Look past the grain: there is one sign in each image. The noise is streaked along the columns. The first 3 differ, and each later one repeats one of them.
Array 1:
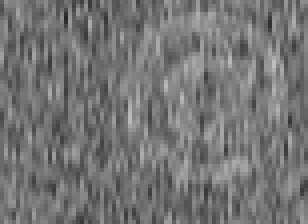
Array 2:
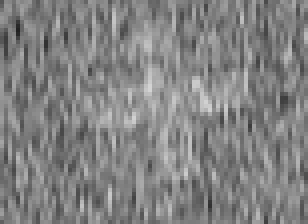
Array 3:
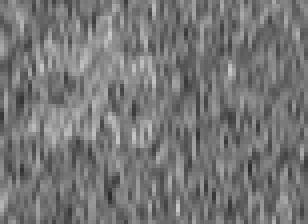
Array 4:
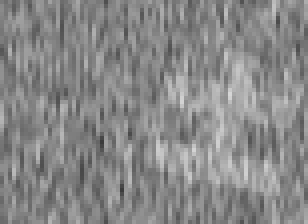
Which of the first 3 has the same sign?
3
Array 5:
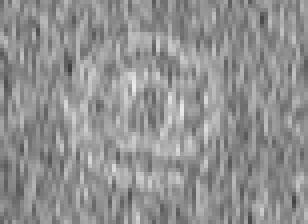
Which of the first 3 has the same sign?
1
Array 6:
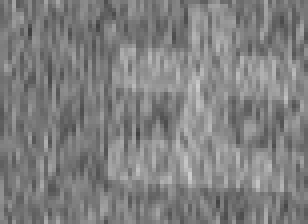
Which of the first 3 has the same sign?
3
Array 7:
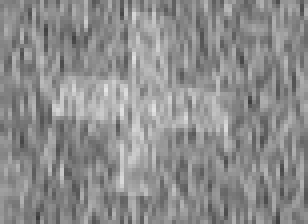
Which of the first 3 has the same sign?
2
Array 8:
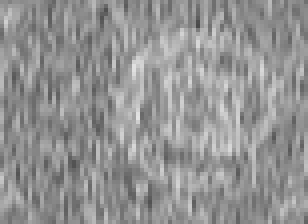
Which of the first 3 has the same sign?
1
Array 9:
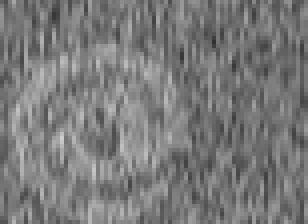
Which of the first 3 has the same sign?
1
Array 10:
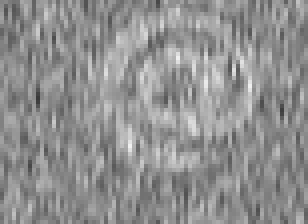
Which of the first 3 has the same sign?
1
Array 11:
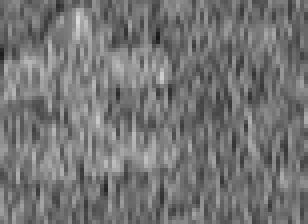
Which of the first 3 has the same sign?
3
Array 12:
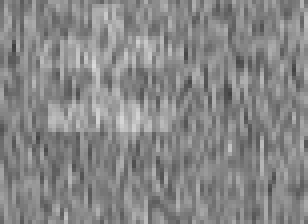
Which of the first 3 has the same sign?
3
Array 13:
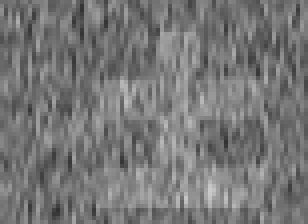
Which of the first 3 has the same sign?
3
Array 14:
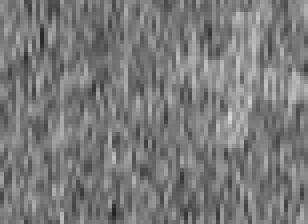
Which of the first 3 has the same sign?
2
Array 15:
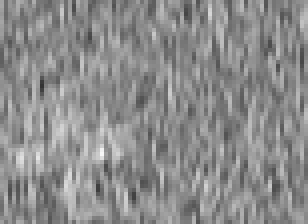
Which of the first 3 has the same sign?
2
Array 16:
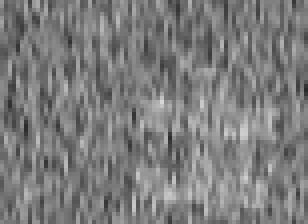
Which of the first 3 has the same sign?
3
